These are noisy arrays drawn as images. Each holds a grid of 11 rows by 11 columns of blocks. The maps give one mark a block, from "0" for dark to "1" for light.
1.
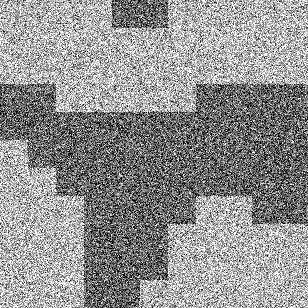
1 1 1 1 0 0 1 1 1 1 1
1 1 1 1 1 1 1 1 1 1 1
1 1 1 1 1 1 1 1 1 1 1
0 0 1 1 1 1 1 0 0 0 0
0 0 0 0 0 0 0 0 0 0 0
1 0 0 0 0 0 0 0 0 0 0
1 1 0 0 0 0 0 0 0 0 0
1 1 1 0 0 0 0 1 1 0 0
1 1 1 0 0 0 1 1 1 1 1
1 1 1 0 0 0 1 1 1 1 1
1 1 1 0 0 1 1 1 1 1 1
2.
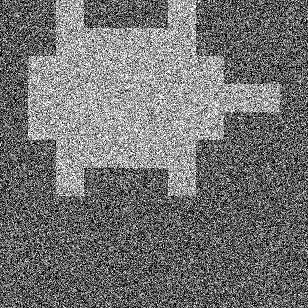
0 0 1 0 0 0 1 0 0 0 0
0 0 1 1 1 1 1 0 0 0 0
0 1 1 1 1 1 1 1 0 0 0
0 1 1 1 1 1 1 1 1 1 0
0 1 1 1 1 1 1 1 0 0 0
0 0 1 1 1 1 1 0 0 0 0
0 0 1 0 0 0 1 0 0 0 0
0 0 0 0 0 0 0 0 0 0 0
0 0 0 0 0 0 0 0 0 0 0
0 0 0 0 0 0 0 0 0 0 0
0 0 0 0 0 0 0 0 0 0 0
